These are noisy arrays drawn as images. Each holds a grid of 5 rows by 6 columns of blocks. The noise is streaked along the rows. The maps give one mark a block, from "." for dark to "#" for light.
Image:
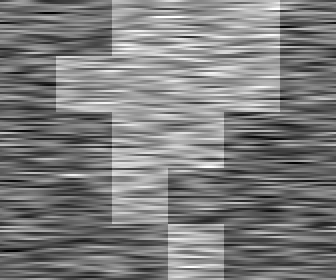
..###.
.####.
..##..
..#...
...#..
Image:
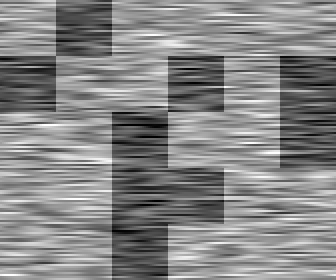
#.####
.##.#.
##.##.
##..##
##.###
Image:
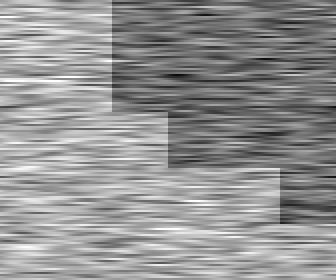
##....
##....
###...
#####.
######
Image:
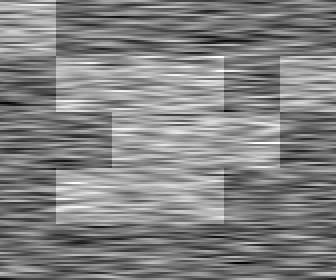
#.....
.###.#
..###.
.###..
......
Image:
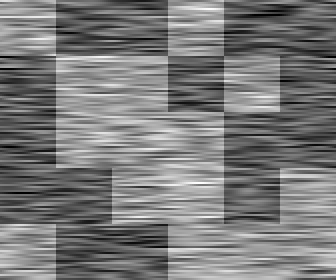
#..#..
.##.#.
.###..
..##.#
#..###
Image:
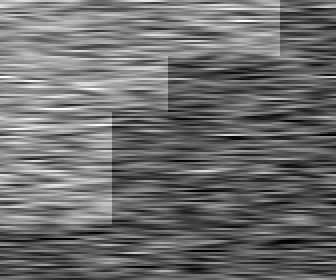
#####.
###...
##....
##....
......
